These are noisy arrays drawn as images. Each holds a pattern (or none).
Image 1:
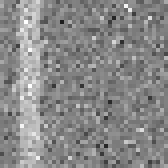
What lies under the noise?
one vertical stripe
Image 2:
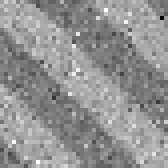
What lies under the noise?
diagonal stripes
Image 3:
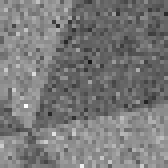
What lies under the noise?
spokes from one point
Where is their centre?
bottom left
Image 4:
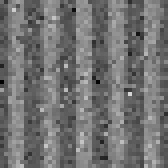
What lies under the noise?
vertical stripes
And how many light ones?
5
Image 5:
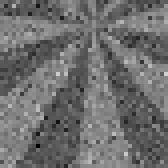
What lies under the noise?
spokes from one point
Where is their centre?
top middle
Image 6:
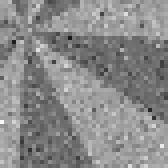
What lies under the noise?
spokes from one point
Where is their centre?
top left
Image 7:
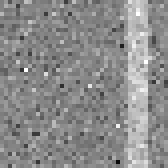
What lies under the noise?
one vertical stripe
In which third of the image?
right
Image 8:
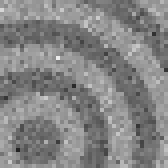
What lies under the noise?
rings round one point
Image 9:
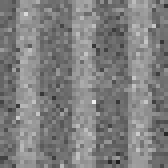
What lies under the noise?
vertical stripes
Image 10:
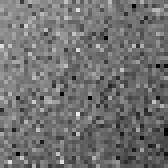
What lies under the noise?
a smooth slope
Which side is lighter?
top left
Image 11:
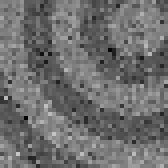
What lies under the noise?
rings round one point
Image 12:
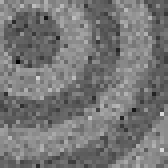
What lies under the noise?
rings round one point
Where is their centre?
top left
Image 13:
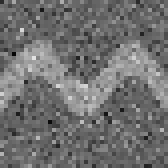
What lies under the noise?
a wavy band
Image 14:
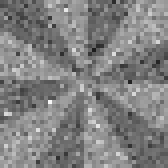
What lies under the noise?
spokes from one point
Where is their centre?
centre
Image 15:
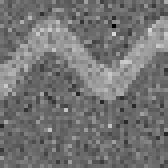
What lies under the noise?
a wavy band
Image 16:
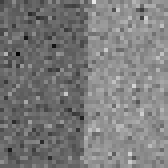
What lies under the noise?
a sharp edge
